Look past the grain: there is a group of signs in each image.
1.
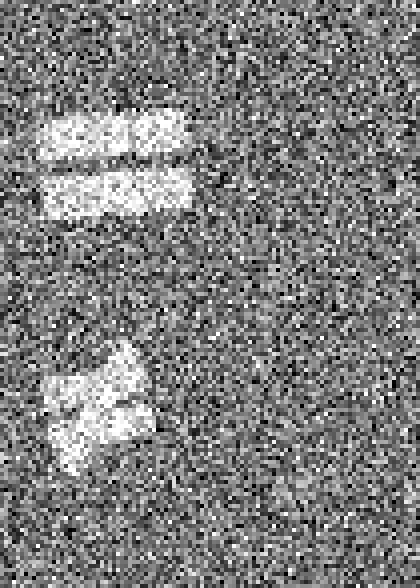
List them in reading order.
top left: light equals sign; bottom left: light not-equal sign
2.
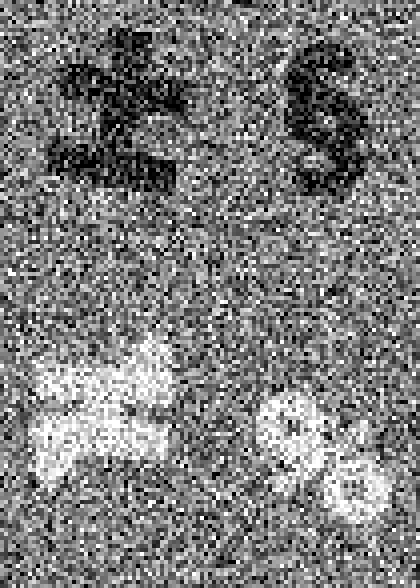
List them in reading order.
top left: dark plus-minus sign; top right: dark section sign; bottom left: light not-equal sign; bottom right: light percent sign
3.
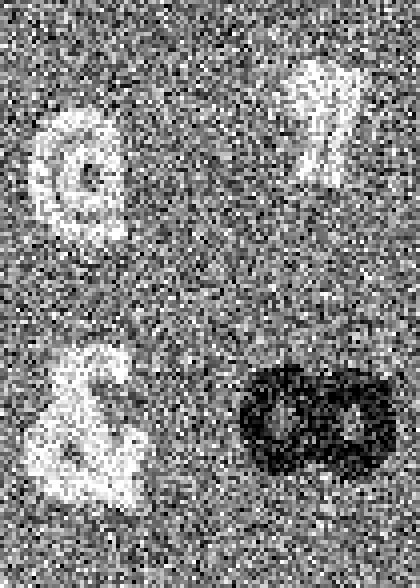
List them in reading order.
top left: light at sign; top right: light pilcrow; bottom left: light ampersand; bottom right: dark infinity sign
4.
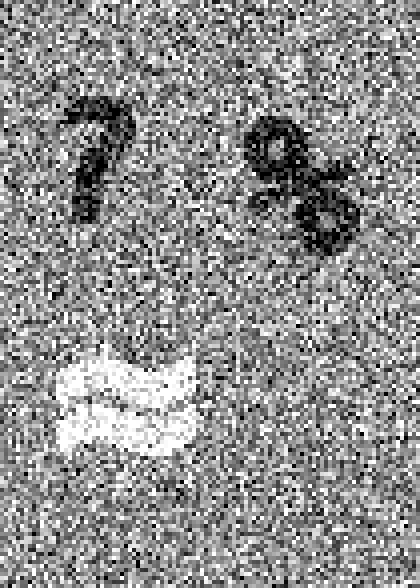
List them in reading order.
top left: dark question mark; top right: dark percent sign; bottom left: light approximately sign
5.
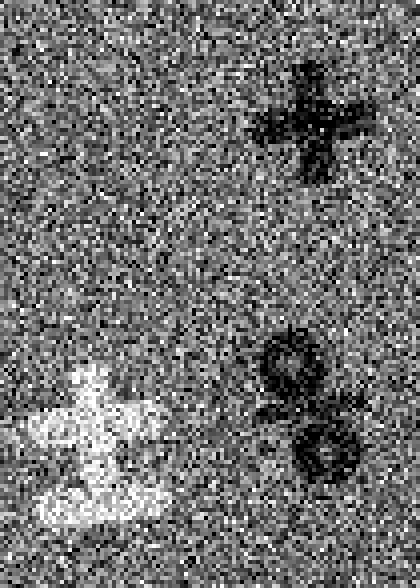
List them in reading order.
top right: dark plus sign; bottom left: light plus-minus sign; bottom right: dark percent sign
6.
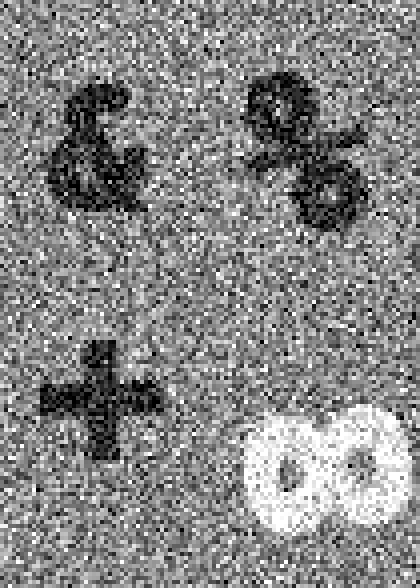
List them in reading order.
top left: dark ampersand; top right: dark percent sign; bottom left: dark plus sign; bottom right: light infinity sign
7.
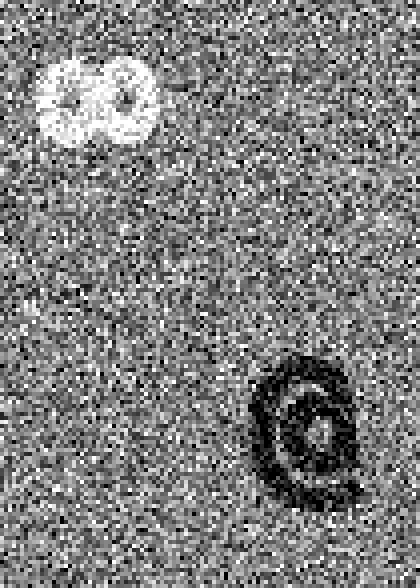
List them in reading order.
top left: light infinity sign; bottom right: dark at sign
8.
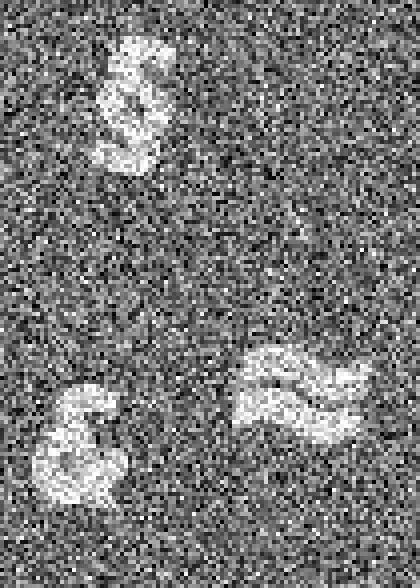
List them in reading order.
top left: light section sign; bottom left: light ampersand; bottom right: light approximately sign
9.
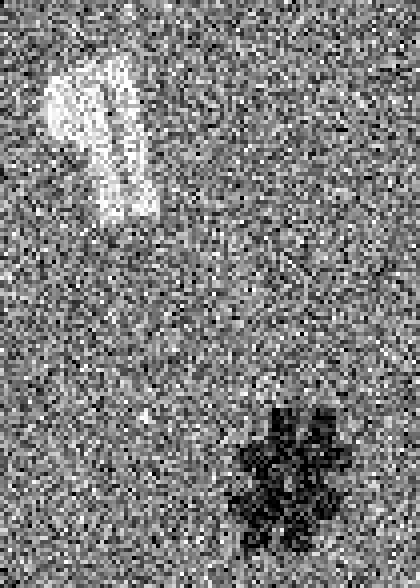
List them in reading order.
top left: light pilcrow; bottom right: dark hash sign
